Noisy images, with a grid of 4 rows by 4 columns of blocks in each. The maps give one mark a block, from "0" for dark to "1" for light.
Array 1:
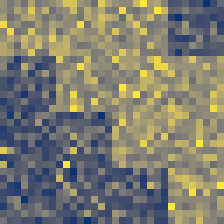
1 1 1 0
0 1 1 1
0 0 1 1
0 0 0 1
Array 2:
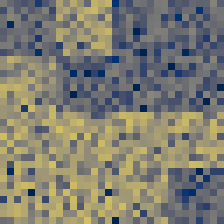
0 1 0 0
1 0 0 0
1 1 1 1
1 1 1 0
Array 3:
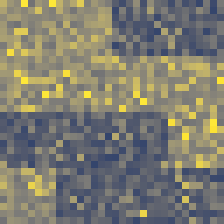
1 1 0 0
1 1 1 1
0 0 0 1
1 0 0 0
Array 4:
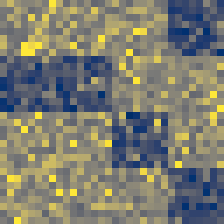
1 1 1 0
0 0 1 1
1 1 0 1
1 1 1 0
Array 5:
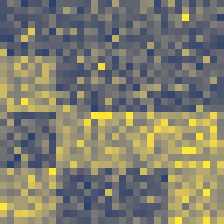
0 0 0 0
1 0 0 0
0 1 1 1
1 0 0 1
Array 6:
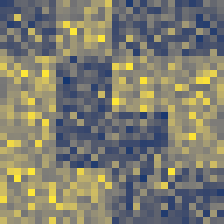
0 1 0 0
1 0 1 1
1 0 0 1
1 1 0 0
